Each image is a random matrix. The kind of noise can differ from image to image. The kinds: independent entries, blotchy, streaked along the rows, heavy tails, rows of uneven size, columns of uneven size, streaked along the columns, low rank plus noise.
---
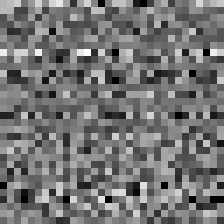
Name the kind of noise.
rows of uneven size
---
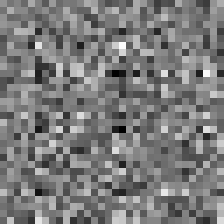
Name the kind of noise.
low rank plus noise
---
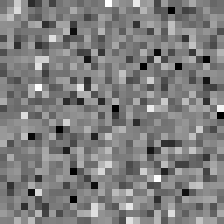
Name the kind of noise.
heavy tails
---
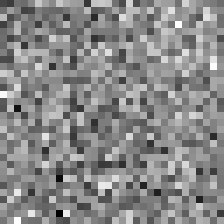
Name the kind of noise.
independent entries
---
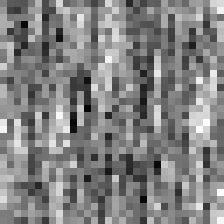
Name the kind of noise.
streaked along the columns
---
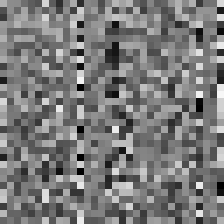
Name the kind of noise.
columns of uneven size
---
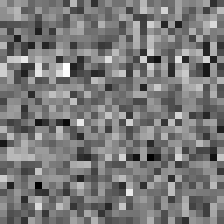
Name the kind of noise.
low rank plus noise
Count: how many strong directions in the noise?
two
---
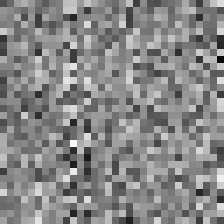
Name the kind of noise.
columns of uneven size
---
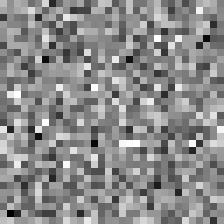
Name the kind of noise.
independent entries
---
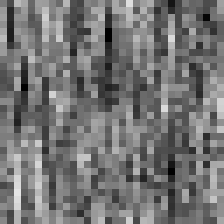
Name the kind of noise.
streaked along the columns
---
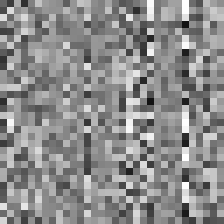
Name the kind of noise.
columns of uneven size
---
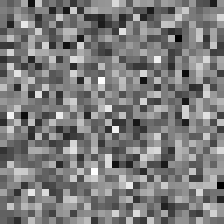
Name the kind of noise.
independent entries
